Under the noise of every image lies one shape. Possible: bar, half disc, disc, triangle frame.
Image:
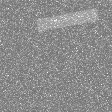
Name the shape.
bar
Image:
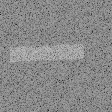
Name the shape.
bar
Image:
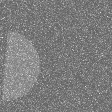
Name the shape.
half disc
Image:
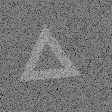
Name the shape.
triangle frame
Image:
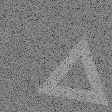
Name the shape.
triangle frame
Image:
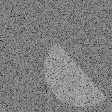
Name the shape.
half disc
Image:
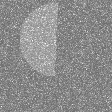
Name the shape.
half disc
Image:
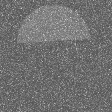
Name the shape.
half disc
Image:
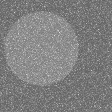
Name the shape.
disc
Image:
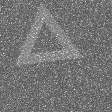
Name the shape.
triangle frame
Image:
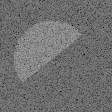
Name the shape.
half disc
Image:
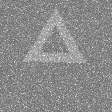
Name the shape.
triangle frame
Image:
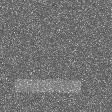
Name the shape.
bar
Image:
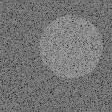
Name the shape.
disc
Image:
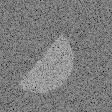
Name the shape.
half disc
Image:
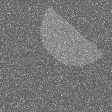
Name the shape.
half disc
